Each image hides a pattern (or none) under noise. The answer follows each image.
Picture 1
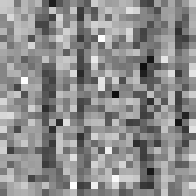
bands of columns
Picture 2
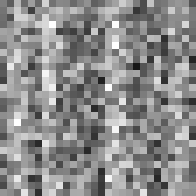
bands of columns
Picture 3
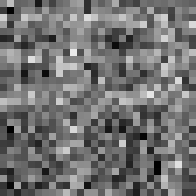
bands of rows crossing bands of columns
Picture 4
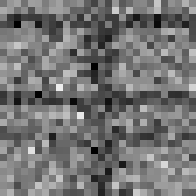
bands of rows crossing bands of columns
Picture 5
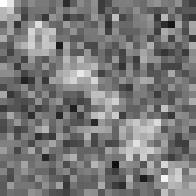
blocks along the diagonal
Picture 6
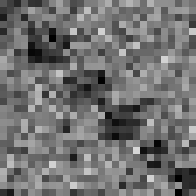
blocks along the diagonal
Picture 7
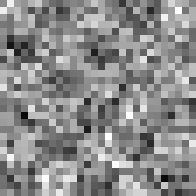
a checkerboard
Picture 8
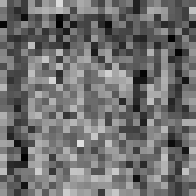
bands of rows crossing bands of columns
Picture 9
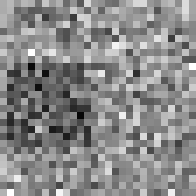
one block
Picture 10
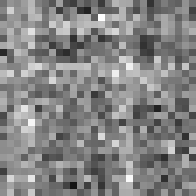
bands of rows crossing bands of columns
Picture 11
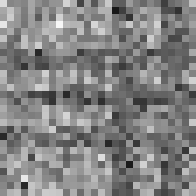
bands of rows crossing bands of columns
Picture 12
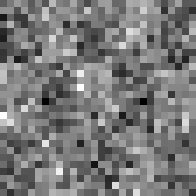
a checkerboard
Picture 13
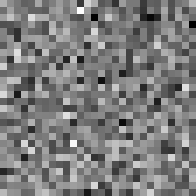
only noise
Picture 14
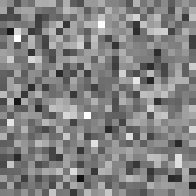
only noise
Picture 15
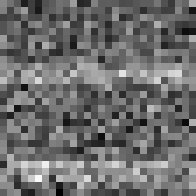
bands of rows
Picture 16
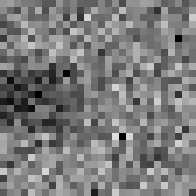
one block
